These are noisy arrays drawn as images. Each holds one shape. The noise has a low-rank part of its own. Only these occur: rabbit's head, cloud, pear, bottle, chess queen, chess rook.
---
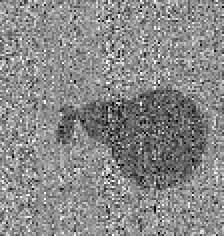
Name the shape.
pear
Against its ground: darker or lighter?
darker
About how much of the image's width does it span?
two thirds
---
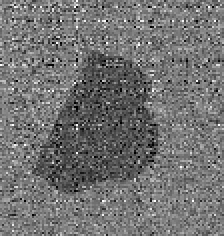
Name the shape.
cloud
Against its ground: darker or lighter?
darker
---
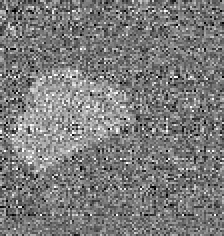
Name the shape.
cloud
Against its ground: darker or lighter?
lighter
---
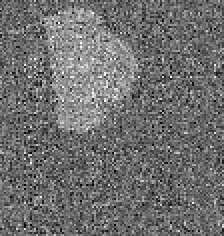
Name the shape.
cloud
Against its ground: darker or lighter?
lighter
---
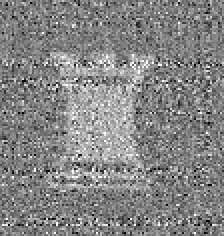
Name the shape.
chess rook
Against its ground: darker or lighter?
lighter
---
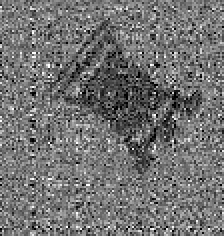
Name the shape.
chess rook
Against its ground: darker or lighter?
darker
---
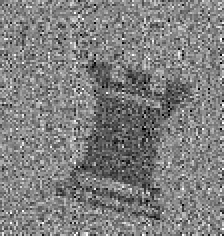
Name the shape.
chess rook
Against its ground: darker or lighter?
darker
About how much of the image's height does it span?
two thirds
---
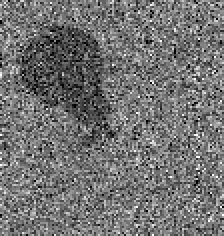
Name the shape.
pear
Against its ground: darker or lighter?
darker
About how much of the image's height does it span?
half
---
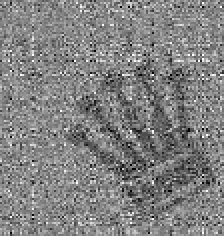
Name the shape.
chess queen
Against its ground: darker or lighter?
darker
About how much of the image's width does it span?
two thirds
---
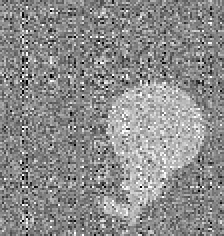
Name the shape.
pear
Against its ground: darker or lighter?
lighter
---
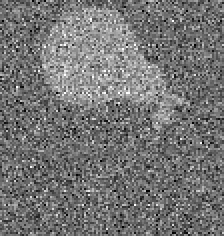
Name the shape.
pear
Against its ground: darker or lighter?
lighter
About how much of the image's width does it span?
two thirds
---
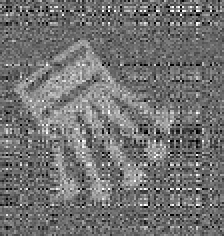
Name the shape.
chess queen
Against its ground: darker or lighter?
lighter
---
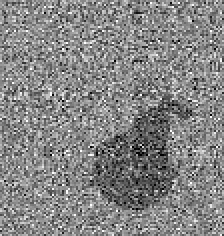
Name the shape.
pear
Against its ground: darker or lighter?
darker
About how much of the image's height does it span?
half
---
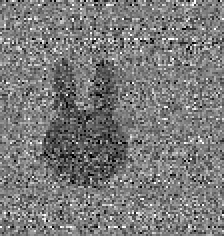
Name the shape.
rabbit's head
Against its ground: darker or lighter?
darker
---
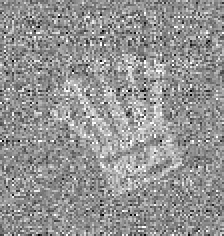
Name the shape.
chess queen
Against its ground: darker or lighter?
lighter
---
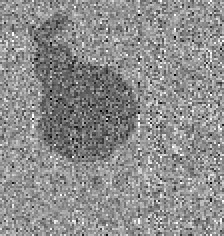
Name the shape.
pear
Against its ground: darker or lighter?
darker
